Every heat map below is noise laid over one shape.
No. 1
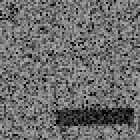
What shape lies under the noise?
bar
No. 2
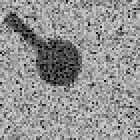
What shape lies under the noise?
lollipop
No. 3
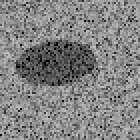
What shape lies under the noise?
ellipse
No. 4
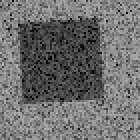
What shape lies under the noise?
square
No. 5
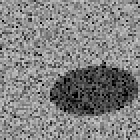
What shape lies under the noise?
ellipse
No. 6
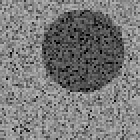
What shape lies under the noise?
disc
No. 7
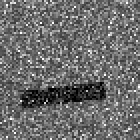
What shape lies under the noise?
bar
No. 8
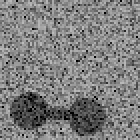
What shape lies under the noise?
dumbbell
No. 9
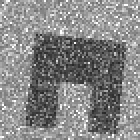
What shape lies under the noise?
square with a notch
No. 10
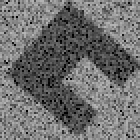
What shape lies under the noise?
square with a notch
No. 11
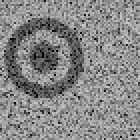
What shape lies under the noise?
bullseye
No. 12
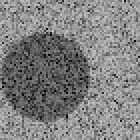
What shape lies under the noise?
disc
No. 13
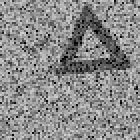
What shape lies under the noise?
triangle frame
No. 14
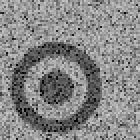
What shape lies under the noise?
bullseye
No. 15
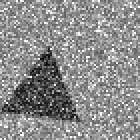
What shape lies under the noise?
triangle
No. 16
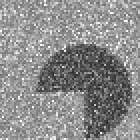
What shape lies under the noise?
disc with a wedge cut out
